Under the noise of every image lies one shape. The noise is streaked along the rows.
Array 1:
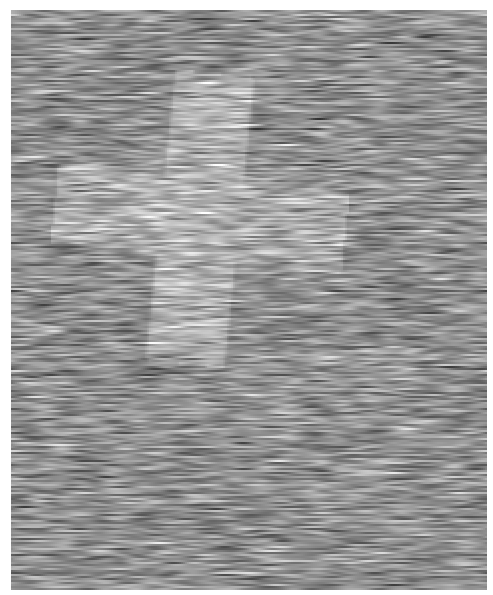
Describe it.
light cross
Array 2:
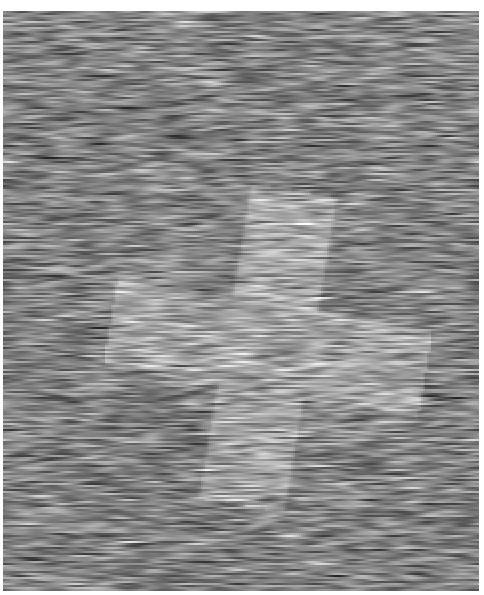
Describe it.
light cross
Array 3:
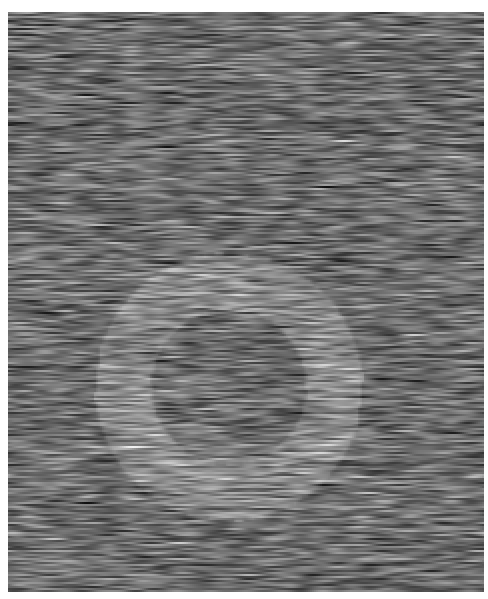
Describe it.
light ring
